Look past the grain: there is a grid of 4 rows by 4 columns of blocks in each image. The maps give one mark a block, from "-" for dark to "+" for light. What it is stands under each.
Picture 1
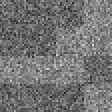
---+
--++
+++-
---+
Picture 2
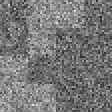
-++-
-+--
+---
++--
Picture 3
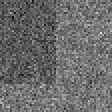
--++
--++
--++
++++
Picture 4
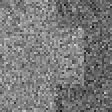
++--
+++-
+++-
++--
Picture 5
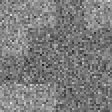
++-+
+---
----
++--
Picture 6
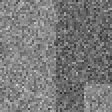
++--
++--
++--
++-+
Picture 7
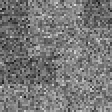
-++-
-+++
--++
++++
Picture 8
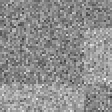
----
---+
---+
+++-
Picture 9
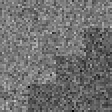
++++
+++-
++--
+---
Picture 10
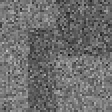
++--
+---
+-++
+-++
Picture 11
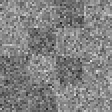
++-+
+-++
-+-+
--++
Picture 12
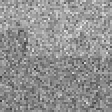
++++
-+++
----
----
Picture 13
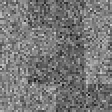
+--+
++-+
+--+
++--
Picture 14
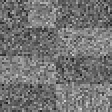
-+--
--++
++--
--++
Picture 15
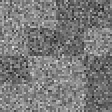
++--
+--+
-++-
+++-
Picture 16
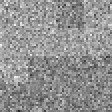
++-+
++++
+---
----
